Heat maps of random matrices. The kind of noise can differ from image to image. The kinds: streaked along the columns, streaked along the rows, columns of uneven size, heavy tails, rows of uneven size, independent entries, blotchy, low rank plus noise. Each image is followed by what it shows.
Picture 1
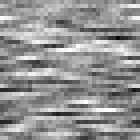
streaked along the rows
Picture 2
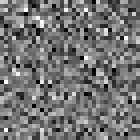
low rank plus noise
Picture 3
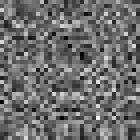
low rank plus noise
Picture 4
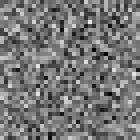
independent entries
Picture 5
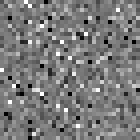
heavy tails
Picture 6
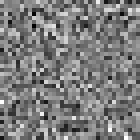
low rank plus noise
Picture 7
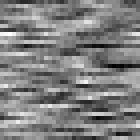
streaked along the rows
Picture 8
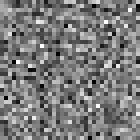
independent entries
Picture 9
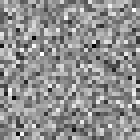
independent entries
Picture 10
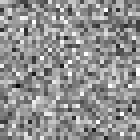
independent entries
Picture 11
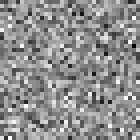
independent entries
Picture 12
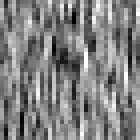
streaked along the columns
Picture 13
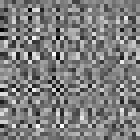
low rank plus noise
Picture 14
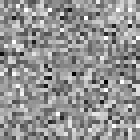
independent entries
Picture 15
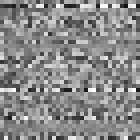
rows of uneven size
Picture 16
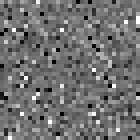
heavy tails
